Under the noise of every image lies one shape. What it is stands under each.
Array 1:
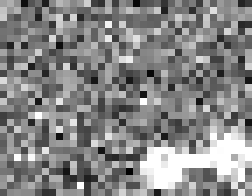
dumbbell
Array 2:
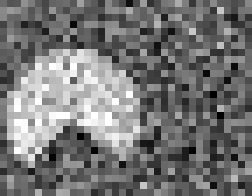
disc with a wedge cut out
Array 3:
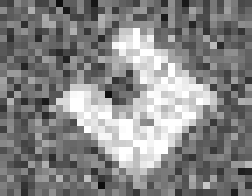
square with a notch
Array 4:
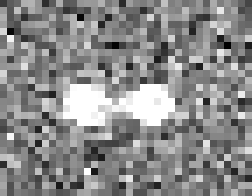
dumbbell
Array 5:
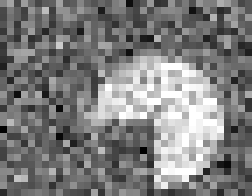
disc with a wedge cut out
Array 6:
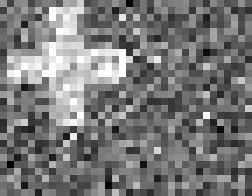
cross
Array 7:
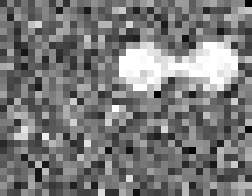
dumbbell
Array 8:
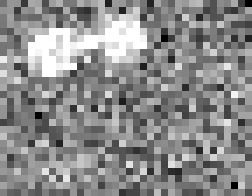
dumbbell
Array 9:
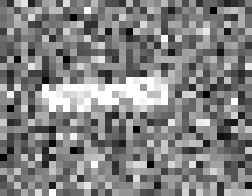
bar
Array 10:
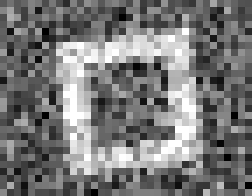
square frame
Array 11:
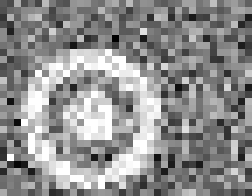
bullseye
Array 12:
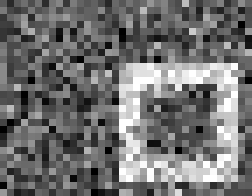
square frame
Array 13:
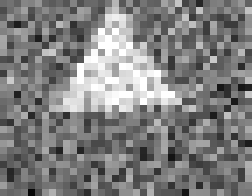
triangle
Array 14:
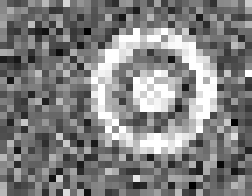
bullseye
